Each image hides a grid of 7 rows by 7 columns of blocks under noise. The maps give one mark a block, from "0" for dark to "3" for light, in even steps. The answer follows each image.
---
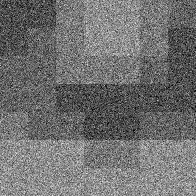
0 0 2 3 3 2 1
0 1 2 3 3 2 0
1 1 2 2 2 1 0
1 1 0 0 0 0 0
2 1 1 0 0 1 1
3 3 3 2 2 3 3
3 3 3 3 3 3 3
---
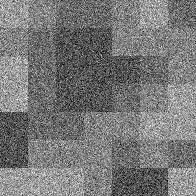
3 2 1 1 2 3 1
2 1 0 0 2 2 2
3 1 0 0 0 1 2
3 1 0 0 1 2 3
0 1 1 2 2 3 3
0 2 2 2 1 2 1
3 3 3 2 0 0 3
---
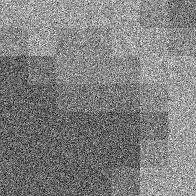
3 3 3 3 3 2 1
2 3 2 2 3 3 2
0 1 2 2 2 3 3
0 0 1 1 1 2 3
0 0 0 0 0 1 3
0 0 0 0 0 2 3
0 0 0 0 1 3 3
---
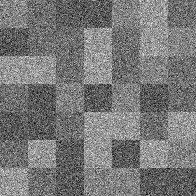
2 1 0 0 2 3 1
0 1 1 3 1 3 2
3 3 1 3 1 2 1
1 0 2 0 2 0 1
0 0 1 3 3 1 3
1 3 0 3 0 3 2
3 1 0 2 2 0 0
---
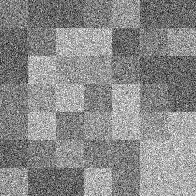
1 0 0 1 2 0 0
0 1 3 3 0 1 2
0 3 2 2 1 0 0
1 2 3 1 3 1 0
1 3 1 2 3 2 3
0 1 2 1 1 3 3
2 0 0 3 1 3 3
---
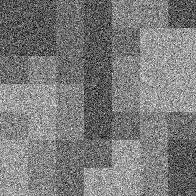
0 0 1 0 2 2 0
0 0 1 0 1 3 3
1 2 1 0 2 3 3
3 3 2 0 2 3 3
2 3 2 0 1 2 1
3 2 1 1 3 2 0
3 2 1 3 3 2 0
